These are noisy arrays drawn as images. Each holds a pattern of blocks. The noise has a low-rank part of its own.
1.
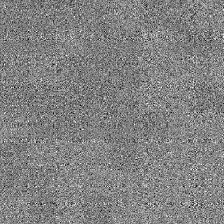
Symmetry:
mirrored about the diagonal from the top left
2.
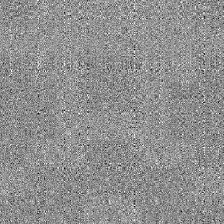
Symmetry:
left and right mirror each other
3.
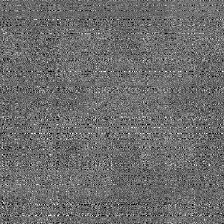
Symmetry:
mirrored about the diagonal from the bottom left
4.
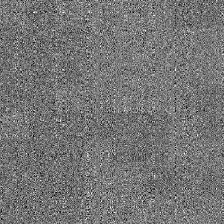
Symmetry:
no symmetry
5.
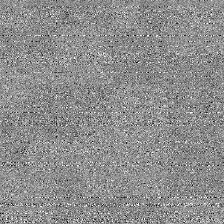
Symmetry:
no symmetry
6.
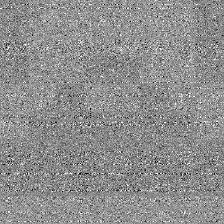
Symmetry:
left and right mirror each other
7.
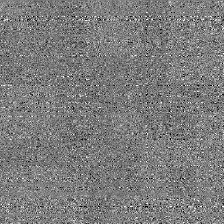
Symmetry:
mirrored about the diagonal from the top left
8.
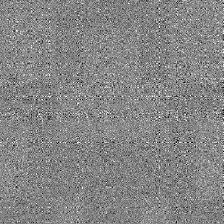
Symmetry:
left and right mirror each other
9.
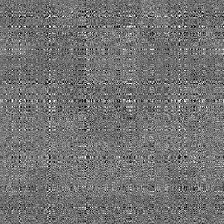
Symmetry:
left and right mirror each other
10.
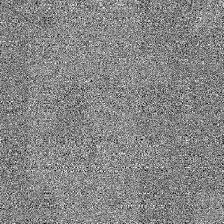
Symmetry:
top and bottom mirror each other
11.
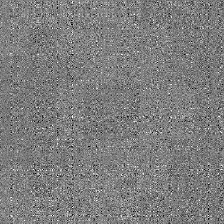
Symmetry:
top and bottom mirror each other
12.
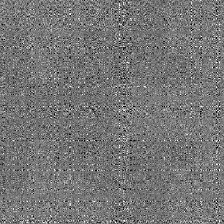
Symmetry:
top and bottom mirror each other
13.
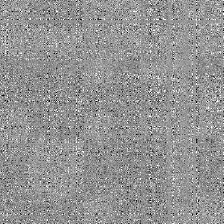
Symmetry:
mirrored about the diagonal from the bottom left
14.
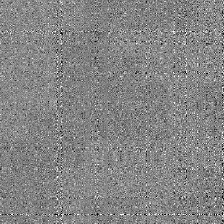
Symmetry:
no symmetry
